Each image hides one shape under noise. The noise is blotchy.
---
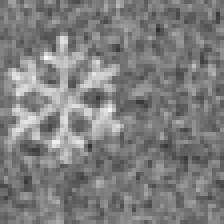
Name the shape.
snowflake
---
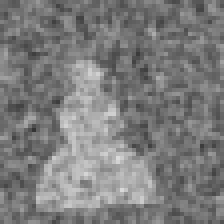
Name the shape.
chess pawn
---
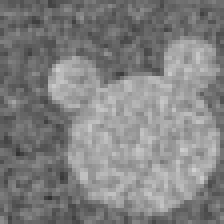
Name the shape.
bear's head
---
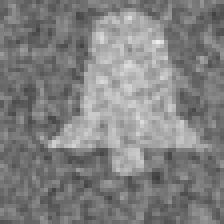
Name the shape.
bell
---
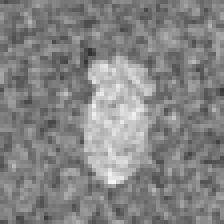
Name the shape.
footprint
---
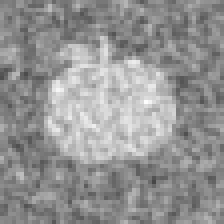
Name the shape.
apple
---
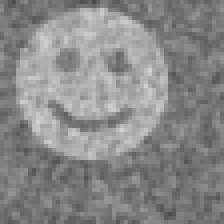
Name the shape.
smiling face
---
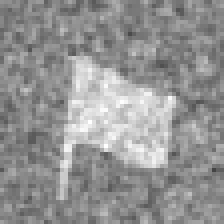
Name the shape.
flag
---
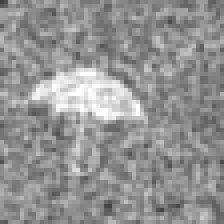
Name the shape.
umbrella
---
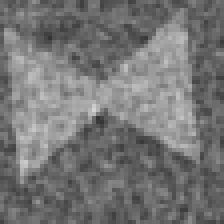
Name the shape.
bow tie
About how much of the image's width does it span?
nearly all
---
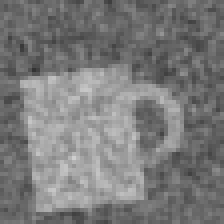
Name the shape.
cup
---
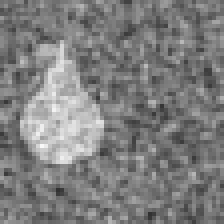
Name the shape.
pear
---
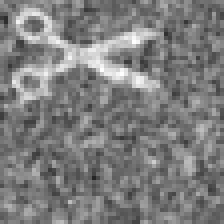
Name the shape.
pair of scissors
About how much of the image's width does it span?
two thirds
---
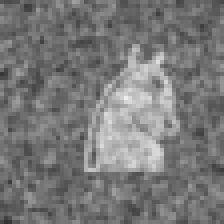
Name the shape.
chess knight
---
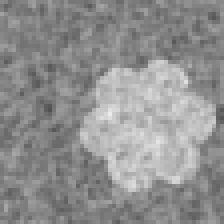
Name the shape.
flower
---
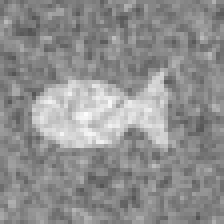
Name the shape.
fish
